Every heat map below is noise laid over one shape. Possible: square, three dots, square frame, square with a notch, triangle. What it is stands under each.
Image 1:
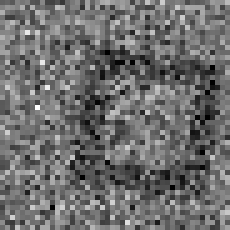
square frame
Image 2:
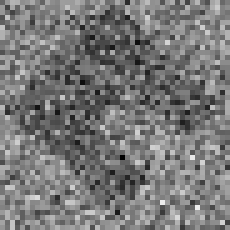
square with a notch
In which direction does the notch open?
down and right
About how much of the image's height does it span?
nearly all
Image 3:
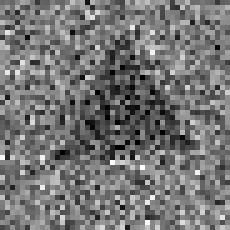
triangle
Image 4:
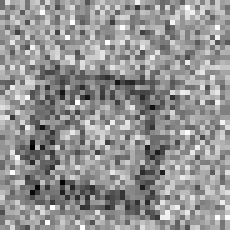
square frame
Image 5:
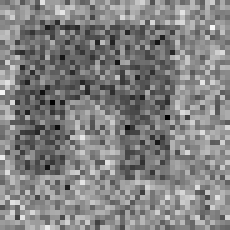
square with a notch
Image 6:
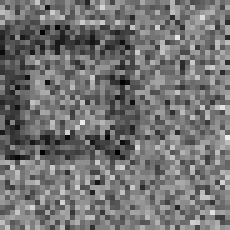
square frame
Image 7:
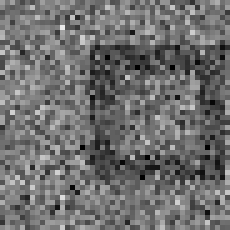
square frame
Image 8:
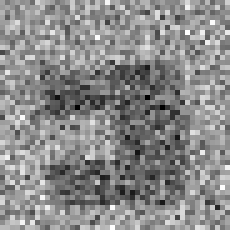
square with a notch
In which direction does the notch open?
left
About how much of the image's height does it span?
two thirds
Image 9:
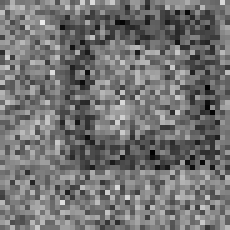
square frame
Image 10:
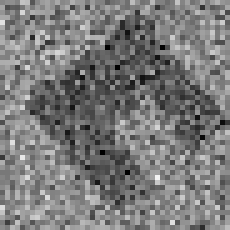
square with a notch
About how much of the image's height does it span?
nearly all
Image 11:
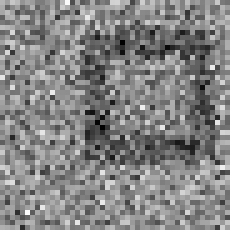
square frame
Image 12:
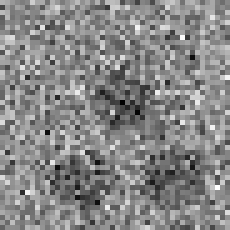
three dots
